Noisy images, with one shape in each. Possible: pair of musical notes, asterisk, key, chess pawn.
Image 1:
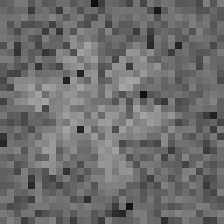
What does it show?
light asterisk
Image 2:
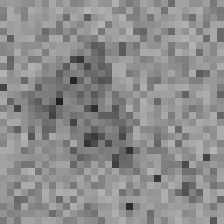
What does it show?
dark chess pawn
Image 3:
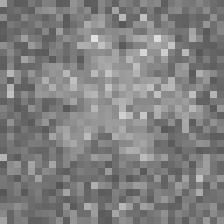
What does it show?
light asterisk
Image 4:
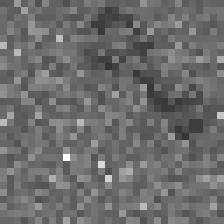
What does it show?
dark key
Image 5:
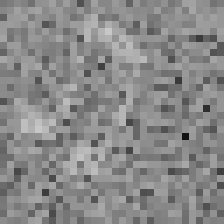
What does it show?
light pair of musical notes
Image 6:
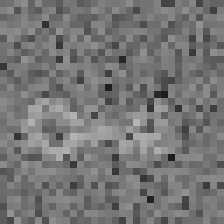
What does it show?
light key
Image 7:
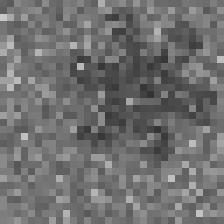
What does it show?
dark asterisk
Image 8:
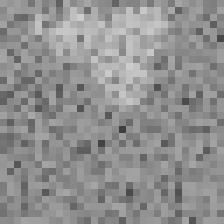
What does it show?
light chess pawn
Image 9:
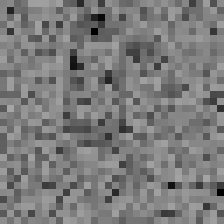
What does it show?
dark pair of musical notes
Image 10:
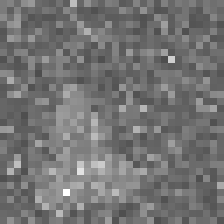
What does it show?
light chess pawn
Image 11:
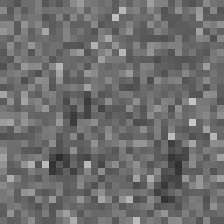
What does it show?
dark pair of musical notes
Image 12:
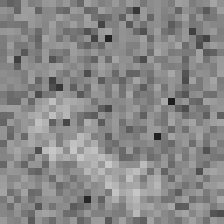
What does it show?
light key
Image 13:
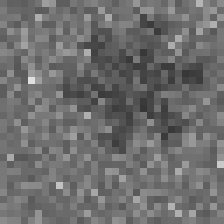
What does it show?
dark asterisk
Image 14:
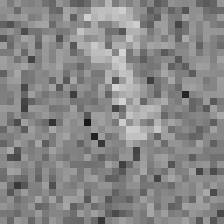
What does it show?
light key
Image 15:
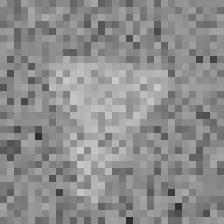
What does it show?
light chess pawn
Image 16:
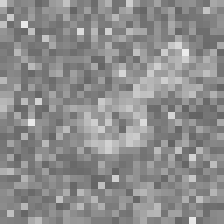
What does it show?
light key
